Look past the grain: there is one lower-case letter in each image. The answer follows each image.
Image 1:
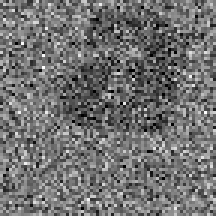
a
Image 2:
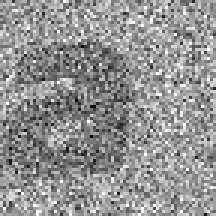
a
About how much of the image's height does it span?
two thirds
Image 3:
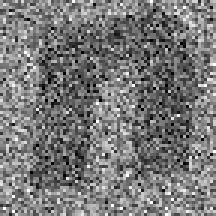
n
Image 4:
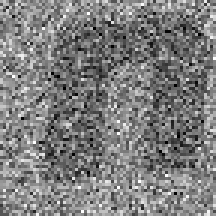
n
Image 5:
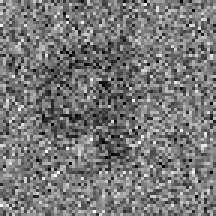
q
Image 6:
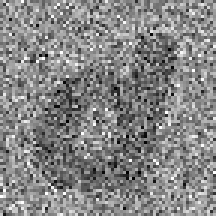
d
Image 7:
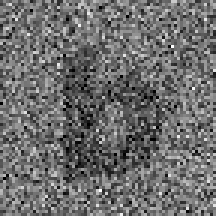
b
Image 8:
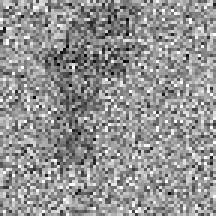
f
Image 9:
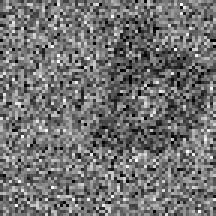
b
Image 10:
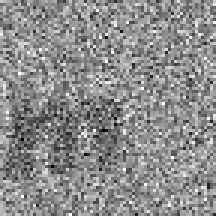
m
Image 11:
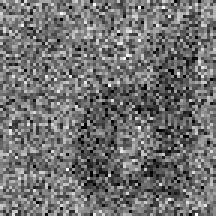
d
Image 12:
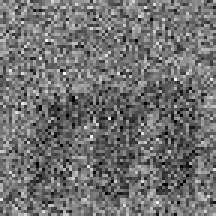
m
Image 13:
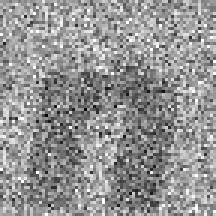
n
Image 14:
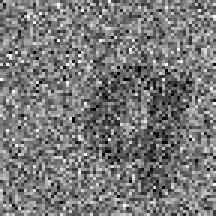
q
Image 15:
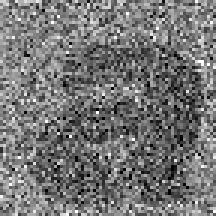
a
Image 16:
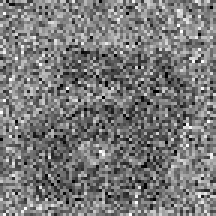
a
